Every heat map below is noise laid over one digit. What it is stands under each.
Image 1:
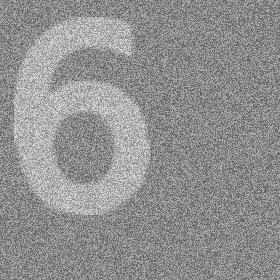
light 6
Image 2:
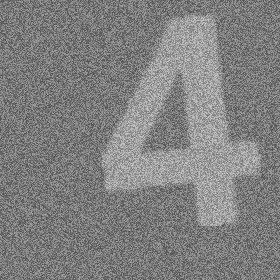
light 4
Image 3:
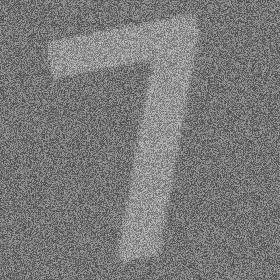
light 7
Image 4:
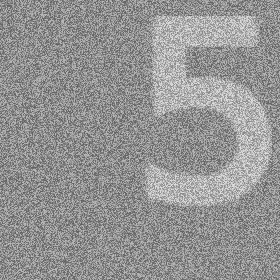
light 5
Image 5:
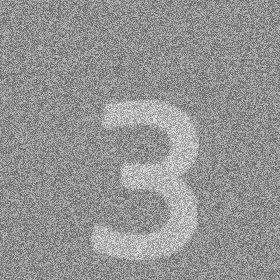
light 3
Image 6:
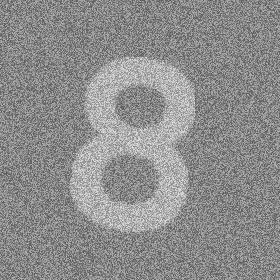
light 8
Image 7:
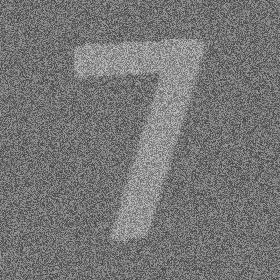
light 7
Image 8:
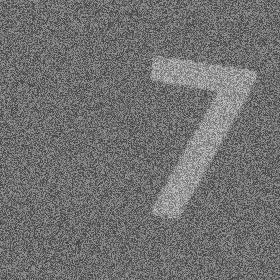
light 7
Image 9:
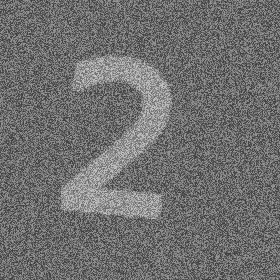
light 2
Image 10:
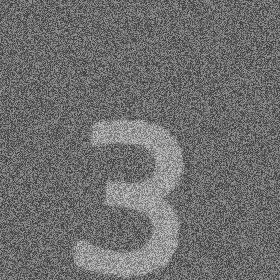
light 3
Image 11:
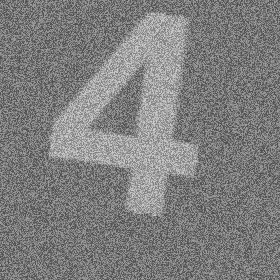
light 4
